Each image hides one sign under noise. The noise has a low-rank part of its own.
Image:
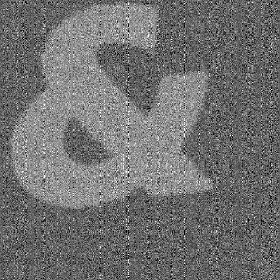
ampersand
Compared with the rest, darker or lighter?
lighter
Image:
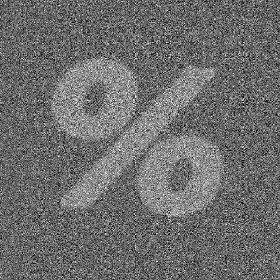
percent sign
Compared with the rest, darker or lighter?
lighter
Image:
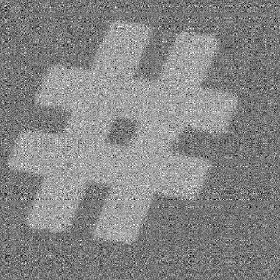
hash sign
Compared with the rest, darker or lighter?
lighter
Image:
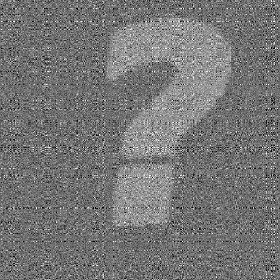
question mark
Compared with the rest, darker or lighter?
lighter
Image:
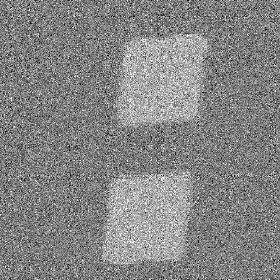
colon
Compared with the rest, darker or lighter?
lighter
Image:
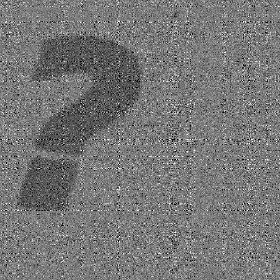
question mark
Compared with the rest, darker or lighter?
darker
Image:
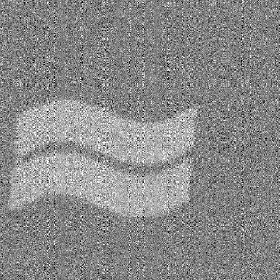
approximately sign
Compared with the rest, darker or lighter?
lighter
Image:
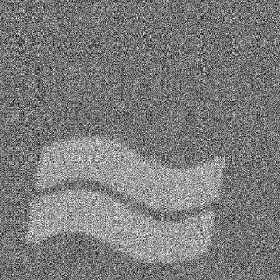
approximately sign
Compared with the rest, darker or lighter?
lighter
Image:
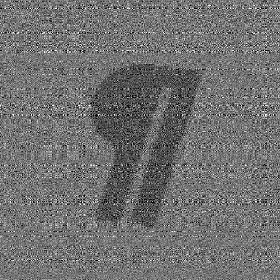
pilcrow
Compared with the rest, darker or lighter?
darker
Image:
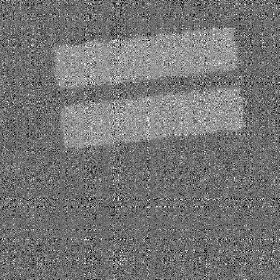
equals sign
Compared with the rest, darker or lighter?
lighter
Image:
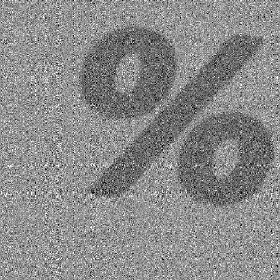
percent sign
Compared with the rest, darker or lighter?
darker
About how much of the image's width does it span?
two thirds
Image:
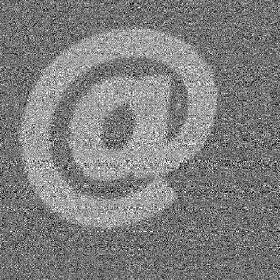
at sign
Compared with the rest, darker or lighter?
lighter
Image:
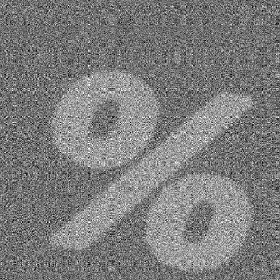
percent sign
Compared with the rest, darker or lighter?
lighter
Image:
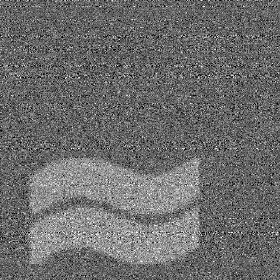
approximately sign
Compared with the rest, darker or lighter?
lighter
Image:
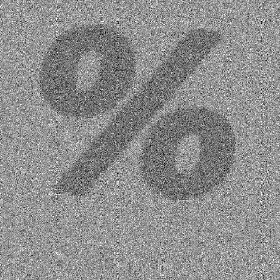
percent sign
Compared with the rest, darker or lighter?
darker
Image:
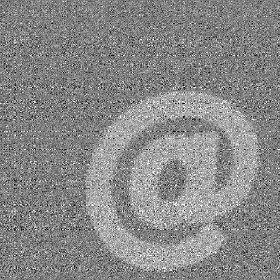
at sign
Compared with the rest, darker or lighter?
lighter
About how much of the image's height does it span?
two thirds
